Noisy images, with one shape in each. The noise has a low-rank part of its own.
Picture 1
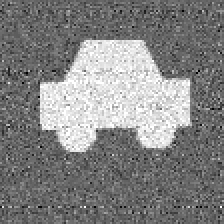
car
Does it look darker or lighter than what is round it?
lighter
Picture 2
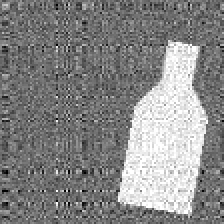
bottle
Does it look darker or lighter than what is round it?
lighter
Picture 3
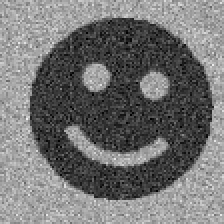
smiling face
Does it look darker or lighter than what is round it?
darker
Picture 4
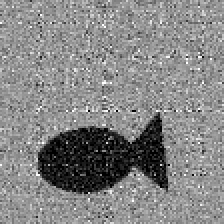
fish
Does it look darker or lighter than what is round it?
darker
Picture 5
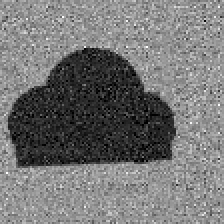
cloud
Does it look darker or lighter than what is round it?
darker
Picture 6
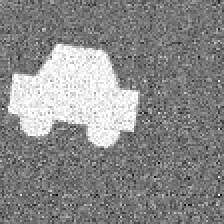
car
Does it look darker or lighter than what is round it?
lighter
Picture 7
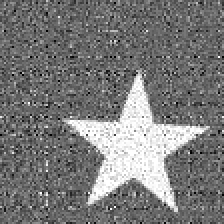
star
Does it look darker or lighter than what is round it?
lighter
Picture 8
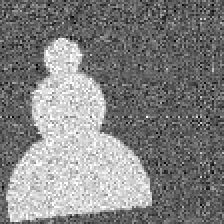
chess pawn
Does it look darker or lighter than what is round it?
lighter
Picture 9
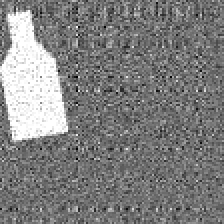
bottle
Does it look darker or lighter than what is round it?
lighter
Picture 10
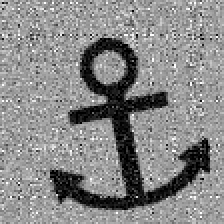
anchor
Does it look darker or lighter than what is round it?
darker
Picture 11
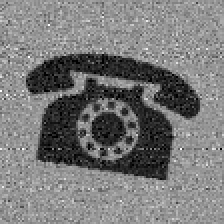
telephone
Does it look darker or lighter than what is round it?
darker
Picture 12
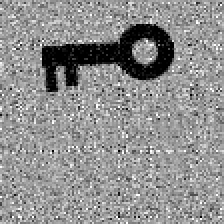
key
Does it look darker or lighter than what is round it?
darker
